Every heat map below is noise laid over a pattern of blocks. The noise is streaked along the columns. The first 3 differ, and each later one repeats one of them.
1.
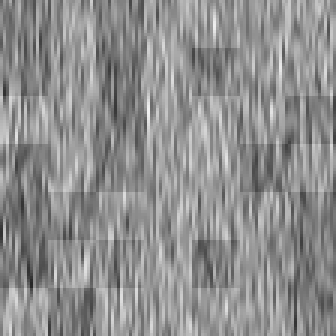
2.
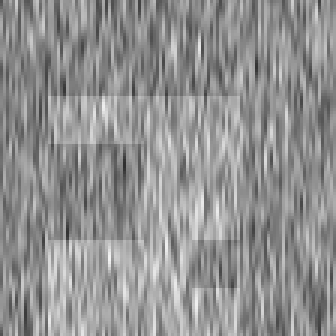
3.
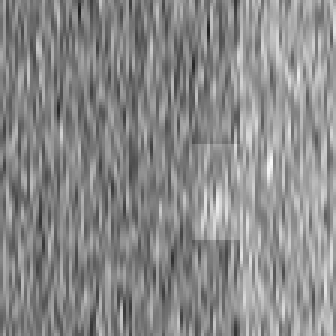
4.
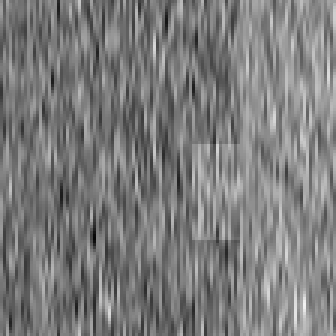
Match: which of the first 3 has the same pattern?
3
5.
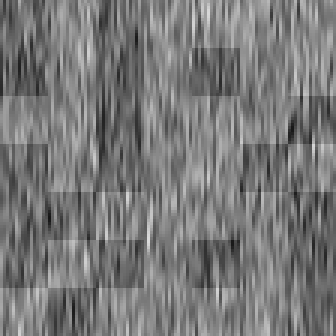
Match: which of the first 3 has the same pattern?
1
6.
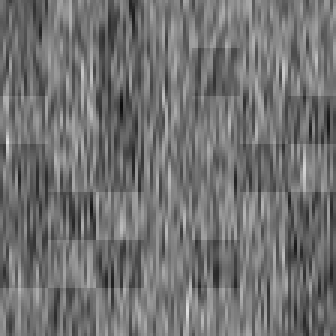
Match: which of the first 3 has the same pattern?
1
